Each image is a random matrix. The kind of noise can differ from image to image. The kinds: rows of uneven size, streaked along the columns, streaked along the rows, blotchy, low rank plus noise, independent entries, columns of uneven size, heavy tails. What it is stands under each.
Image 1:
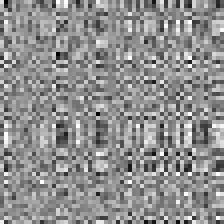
low rank plus noise
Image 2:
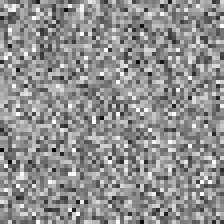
independent entries
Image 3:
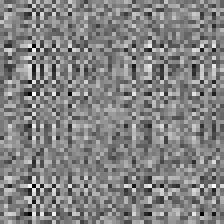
low rank plus noise
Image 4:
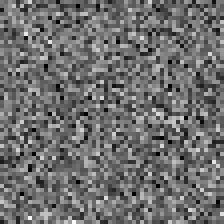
independent entries
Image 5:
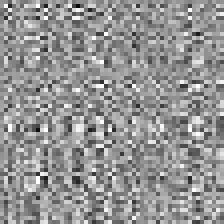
low rank plus noise
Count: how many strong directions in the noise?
two
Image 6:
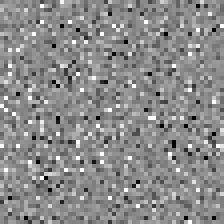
heavy tails
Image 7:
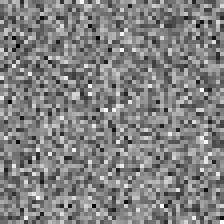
independent entries
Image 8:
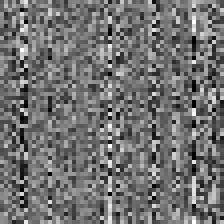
columns of uneven size
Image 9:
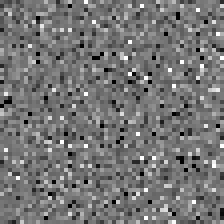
heavy tails
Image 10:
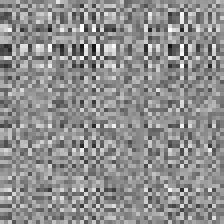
low rank plus noise
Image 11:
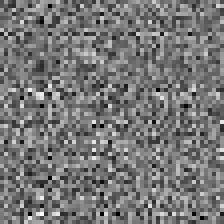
low rank plus noise
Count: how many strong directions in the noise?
three or four
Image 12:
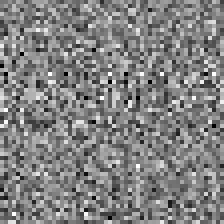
low rank plus noise
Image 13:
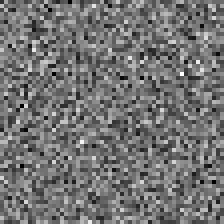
independent entries
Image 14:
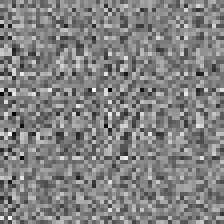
low rank plus noise
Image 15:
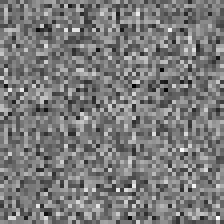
low rank plus noise
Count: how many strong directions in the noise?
five to eight
